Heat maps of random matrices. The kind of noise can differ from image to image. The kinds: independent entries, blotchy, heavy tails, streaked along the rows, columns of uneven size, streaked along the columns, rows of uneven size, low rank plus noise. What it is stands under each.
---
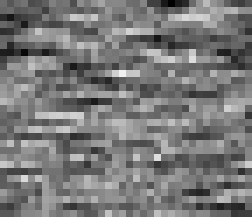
streaked along the rows
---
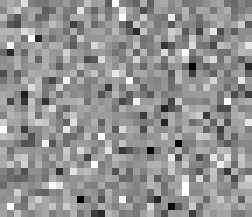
heavy tails
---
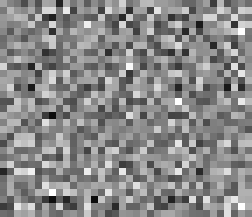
low rank plus noise
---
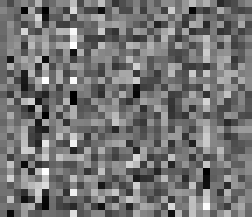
columns of uneven size
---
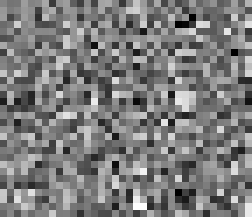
low rank plus noise
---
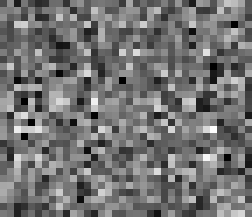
low rank plus noise
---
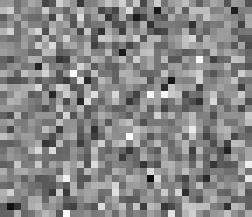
low rank plus noise
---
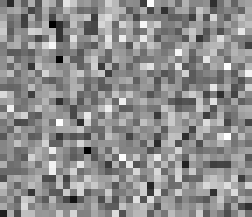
independent entries
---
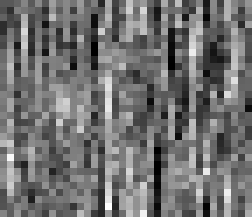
streaked along the columns
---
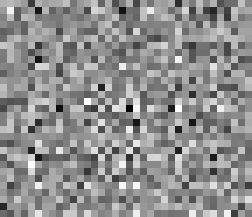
low rank plus noise
